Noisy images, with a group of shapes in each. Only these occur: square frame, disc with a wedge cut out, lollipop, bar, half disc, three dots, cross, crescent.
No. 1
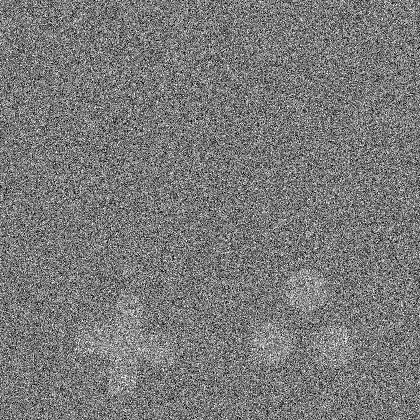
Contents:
bottom left: light cross; bottom right: light three dots
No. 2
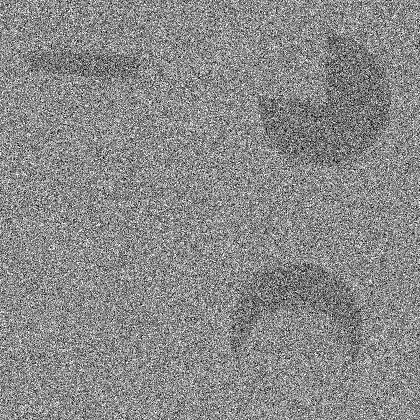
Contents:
top left: dark bar; top right: dark disc with a wedge cut out; bottom right: dark crescent
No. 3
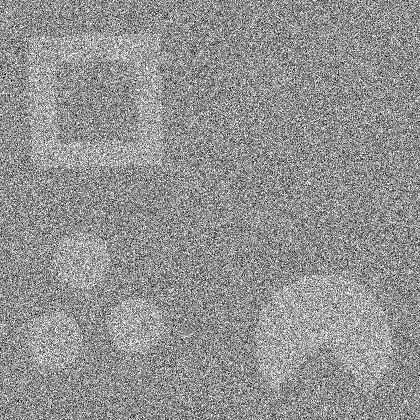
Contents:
top left: light square frame; bottom left: light three dots; bottom right: light disc with a wedge cut out
